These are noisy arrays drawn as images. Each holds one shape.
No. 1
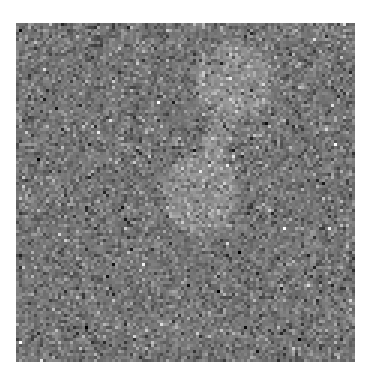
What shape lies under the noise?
dumbbell
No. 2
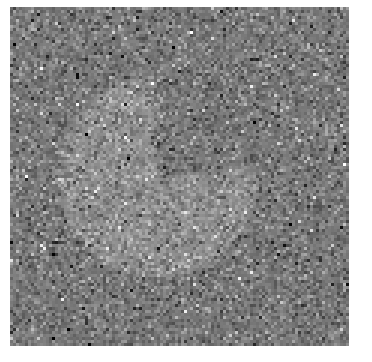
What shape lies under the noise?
disc with a wedge cut out
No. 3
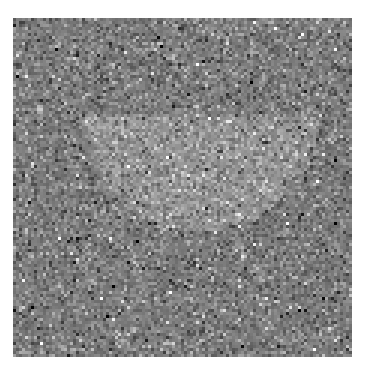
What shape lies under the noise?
half disc
